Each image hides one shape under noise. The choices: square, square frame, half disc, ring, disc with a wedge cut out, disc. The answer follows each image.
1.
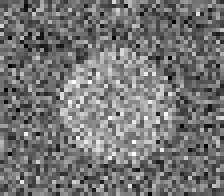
disc
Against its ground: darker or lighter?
lighter
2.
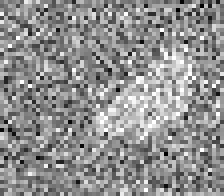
half disc
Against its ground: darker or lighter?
lighter
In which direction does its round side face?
down and right
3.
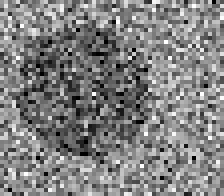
disc
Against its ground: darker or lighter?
darker
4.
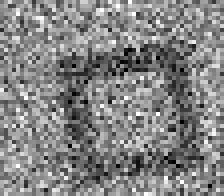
square frame
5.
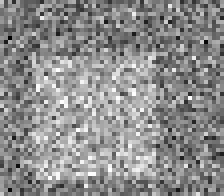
square
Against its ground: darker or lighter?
lighter
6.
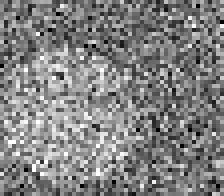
disc
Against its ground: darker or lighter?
lighter
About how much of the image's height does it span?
two thirds
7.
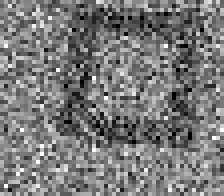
square frame
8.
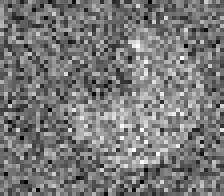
disc with a wedge cut out
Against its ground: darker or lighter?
lighter
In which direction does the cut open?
up and left
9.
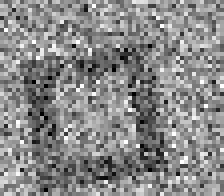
square frame
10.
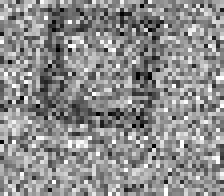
square frame
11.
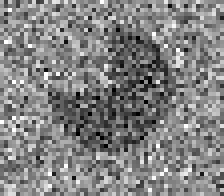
disc with a wedge cut out
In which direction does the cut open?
up and left
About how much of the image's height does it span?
two thirds
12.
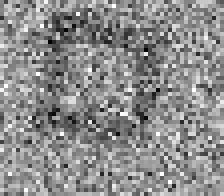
square frame
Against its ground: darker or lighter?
darker
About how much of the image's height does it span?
two thirds
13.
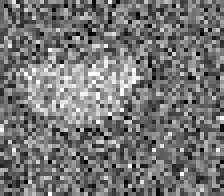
half disc
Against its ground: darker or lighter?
lighter
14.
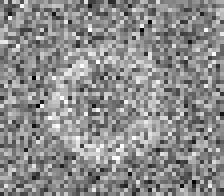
ring
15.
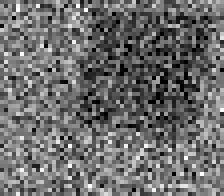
square
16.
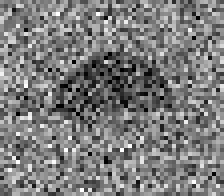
half disc
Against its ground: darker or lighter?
darker
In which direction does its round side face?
up
